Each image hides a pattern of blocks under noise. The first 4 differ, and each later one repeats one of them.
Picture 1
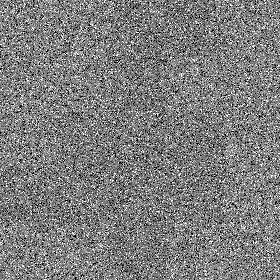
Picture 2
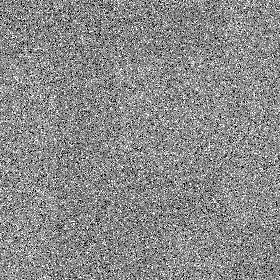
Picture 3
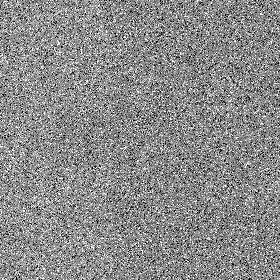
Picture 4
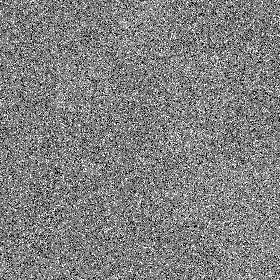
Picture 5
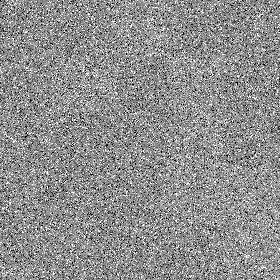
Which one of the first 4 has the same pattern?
4
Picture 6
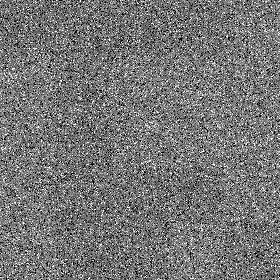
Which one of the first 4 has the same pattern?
2
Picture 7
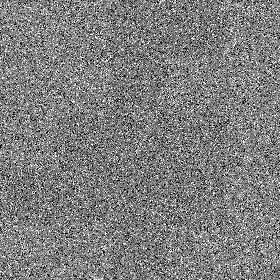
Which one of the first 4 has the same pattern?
1
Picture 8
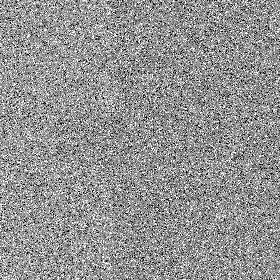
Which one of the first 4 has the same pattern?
3
